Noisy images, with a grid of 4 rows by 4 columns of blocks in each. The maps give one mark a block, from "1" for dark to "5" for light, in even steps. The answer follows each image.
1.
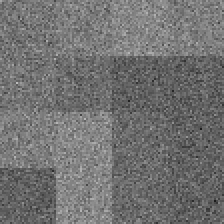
3 4 5 4
3 2 1 1
4 5 2 1
1 5 2 1
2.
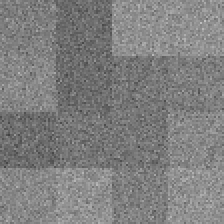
3 1 5 5
4 1 2 3
1 2 2 4
4 5 3 5
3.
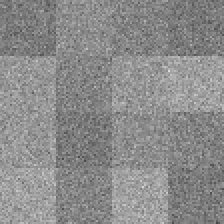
1 3 2 1
4 2 4 5
4 1 3 2
5 2 5 1
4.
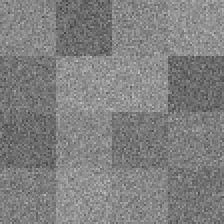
4 1 4 5
2 5 5 1
1 4 2 3
3 5 4 2
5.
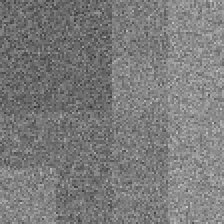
1 1 3 5
1 1 4 5
2 2 3 5
4 2 3 5
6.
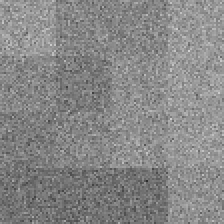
5 3 3 5
3 2 4 5
2 3 4 5
1 1 1 4
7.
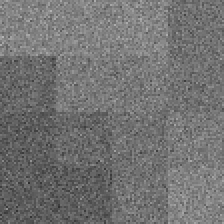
5 5 5 3
2 4 4 3
1 2 3 4
1 1 3 5
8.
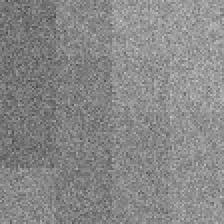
1 3 5 5
1 2 4 5
1 2 3 4
3 2 3 4
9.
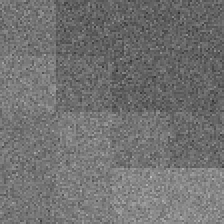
3 1 1 1
4 2 1 1
3 4 3 2
3 4 5 5
